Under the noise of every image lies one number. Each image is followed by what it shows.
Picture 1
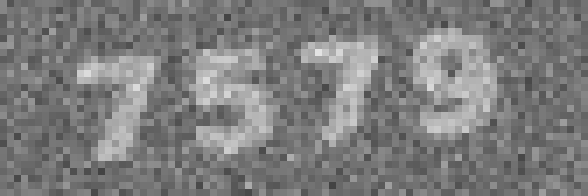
7579
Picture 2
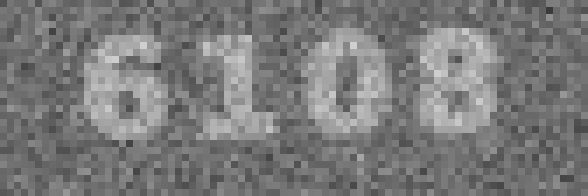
6108
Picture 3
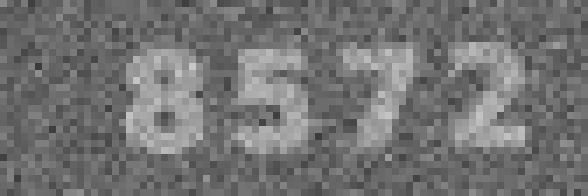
8572
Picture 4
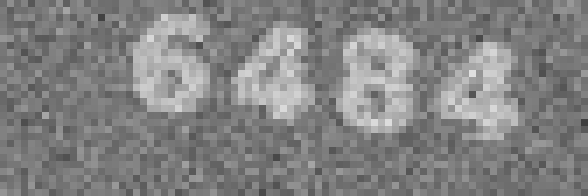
6484
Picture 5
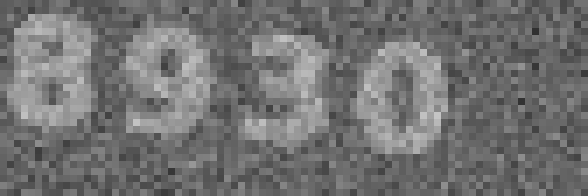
8930
